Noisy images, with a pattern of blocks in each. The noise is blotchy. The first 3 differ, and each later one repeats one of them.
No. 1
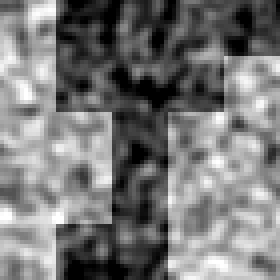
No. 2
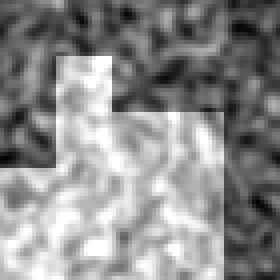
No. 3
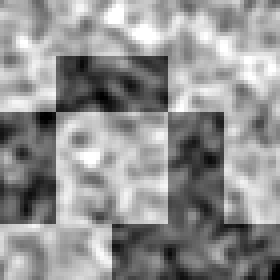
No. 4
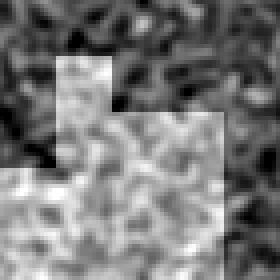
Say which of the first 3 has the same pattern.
2
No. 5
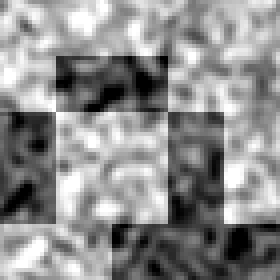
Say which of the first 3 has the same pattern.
3
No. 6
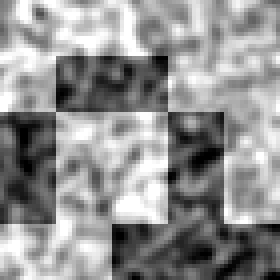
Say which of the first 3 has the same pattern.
3
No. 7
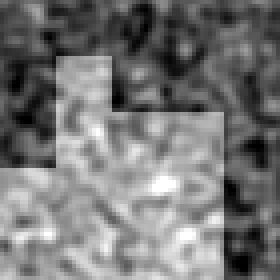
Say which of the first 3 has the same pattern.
2
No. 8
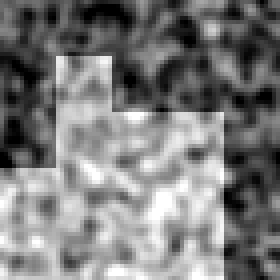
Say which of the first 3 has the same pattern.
2
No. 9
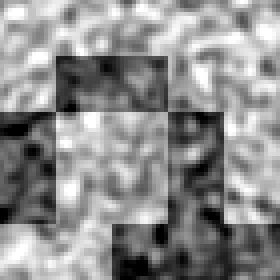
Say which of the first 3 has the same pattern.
3
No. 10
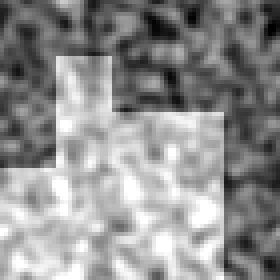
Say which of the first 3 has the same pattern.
2
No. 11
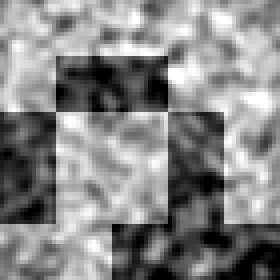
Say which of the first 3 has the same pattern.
3
